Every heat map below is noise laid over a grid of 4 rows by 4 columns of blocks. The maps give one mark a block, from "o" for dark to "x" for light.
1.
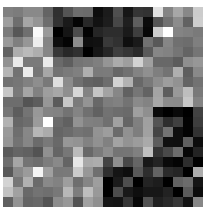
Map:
xoox
xxxx
xxxo
xxoo
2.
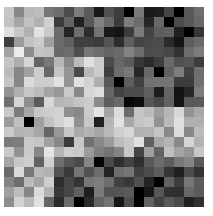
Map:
xooo
xxoo
xxxx
xooo
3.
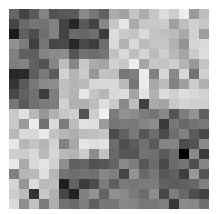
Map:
ooxx
oxxx
xxoo
xooo
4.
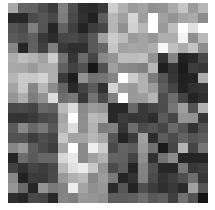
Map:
ooxx
xoxo
oxoo
oxoo
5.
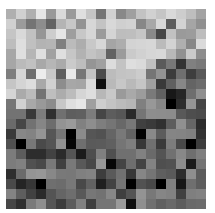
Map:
xxxx
xxxo
oooo
oooo
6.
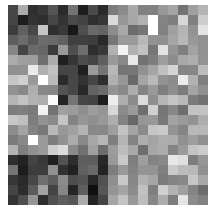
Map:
ooxx
xoxx
xxxx
ooxx
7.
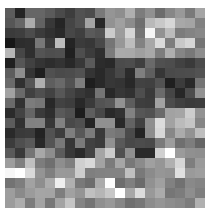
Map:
ooxx
oooo
ooox
xxxx
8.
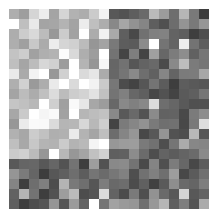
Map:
xxoo
xxoo
xxoo
oooo
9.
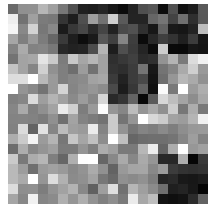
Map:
xooo
xxox
xxxx
xxxo
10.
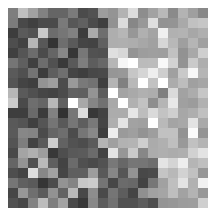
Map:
ooxx
ooxx
ooxx
ooox
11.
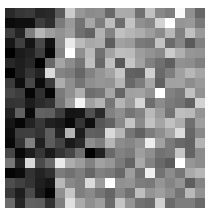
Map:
oxxx
oxxx
ooxx
oxxx
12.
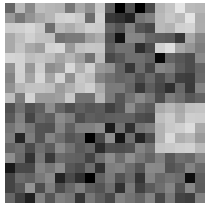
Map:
xxox
xxoo
ooox
oooo
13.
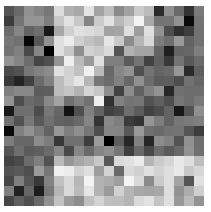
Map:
oxxo
oxoo
oooo
oxxx
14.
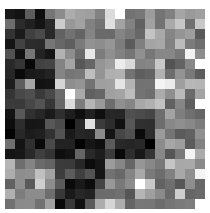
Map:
oxxx
oxxx
ooox
xoxx
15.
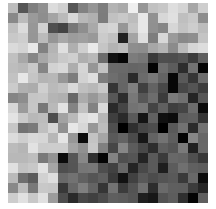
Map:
xxxx
xxoo
xxoo
xooo
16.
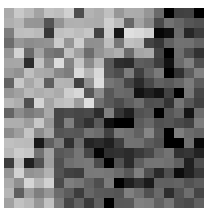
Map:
xxxo
xxoo
xooo
xooo
